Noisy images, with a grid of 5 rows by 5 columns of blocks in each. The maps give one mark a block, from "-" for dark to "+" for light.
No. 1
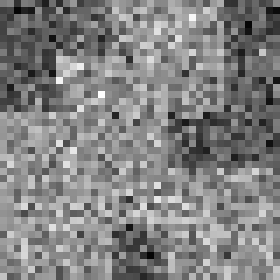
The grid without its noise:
--++-
-+++-
+++--
+++++
++-++
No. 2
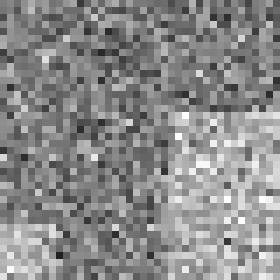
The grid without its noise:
-----
-----
---++
---++
+--++
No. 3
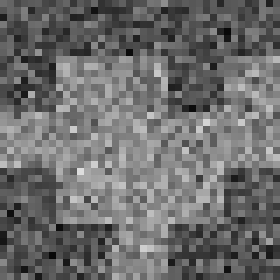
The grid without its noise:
-----
-++-+
+++++
-+++-
--+--
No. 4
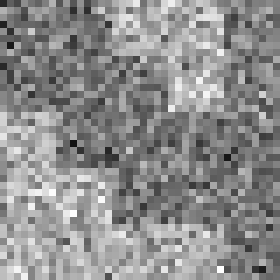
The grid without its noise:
--++-
---+-
+----
++---
++++-
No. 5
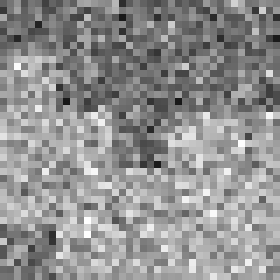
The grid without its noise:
-----
+----
++-++
+++++
-++++
